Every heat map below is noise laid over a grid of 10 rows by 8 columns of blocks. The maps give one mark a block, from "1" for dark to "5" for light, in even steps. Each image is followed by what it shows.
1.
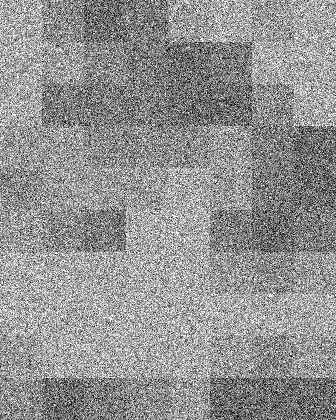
5 3 1 2 4 5 4 5
5 4 3 2 1 2 5 5
5 2 2 2 1 1 3 5
4 4 3 3 3 4 2 1
3 4 4 4 5 4 2 1
4 3 2 5 5 2 1 2
5 5 5 5 5 4 3 4
5 5 5 5 5 5 5 5
4 5 5 5 5 4 3 4
3 1 2 3 4 1 1 1
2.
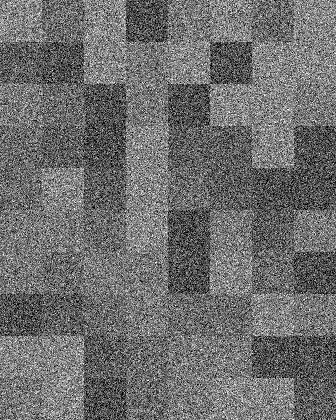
5 3 5 1 4 5 3 5
2 1 5 4 5 1 5 5
4 3 1 4 1 5 5 4
3 2 1 5 2 2 5 1
3 5 2 5 3 2 1 1
4 4 3 5 1 4 2 4
4 3 4 4 1 5 3 1
1 2 3 4 3 3 5 4
5 5 2 3 4 4 1 1
4 5 1 3 4 5 5 2
